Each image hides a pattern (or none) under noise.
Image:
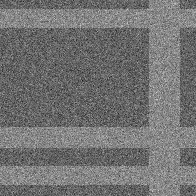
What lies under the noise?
bands of rows crossing bands of columns
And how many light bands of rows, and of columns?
3 and 1
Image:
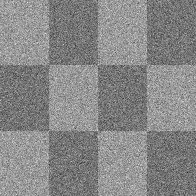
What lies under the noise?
a checkerboard
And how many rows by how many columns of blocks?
3 by 4
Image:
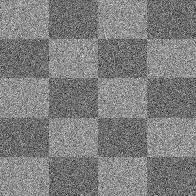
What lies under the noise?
a checkerboard
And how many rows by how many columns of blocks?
5 by 4
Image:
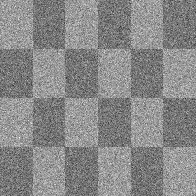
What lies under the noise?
a checkerboard
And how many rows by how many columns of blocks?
4 by 6
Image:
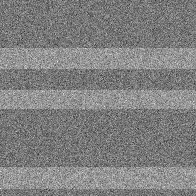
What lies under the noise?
bands of rows
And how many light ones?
3
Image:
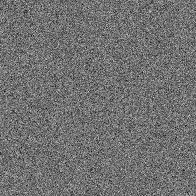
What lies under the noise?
only noise
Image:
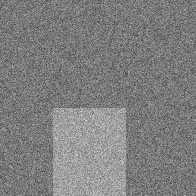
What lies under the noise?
one block
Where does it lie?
bottom middle
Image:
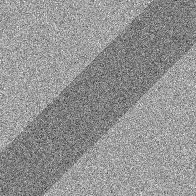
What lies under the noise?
a diagonal band
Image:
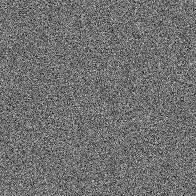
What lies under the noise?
only noise
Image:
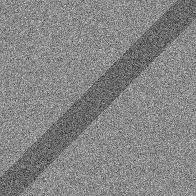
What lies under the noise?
a diagonal band
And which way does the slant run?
bottom left to top right
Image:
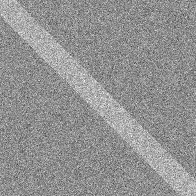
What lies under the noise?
a diagonal band
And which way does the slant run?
top left to bottom right
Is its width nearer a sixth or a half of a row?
a sixth
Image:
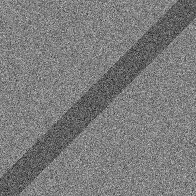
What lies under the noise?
a diagonal band
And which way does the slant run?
bottom left to top right
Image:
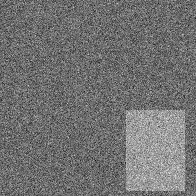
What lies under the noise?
one block
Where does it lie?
bottom right
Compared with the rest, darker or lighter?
lighter
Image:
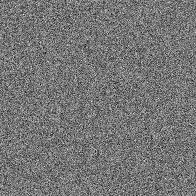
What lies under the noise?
only noise
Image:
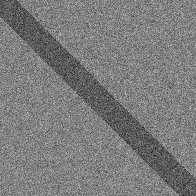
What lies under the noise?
a diagonal band
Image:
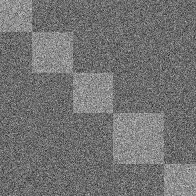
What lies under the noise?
blocks along the diagonal
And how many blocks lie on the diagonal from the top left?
5
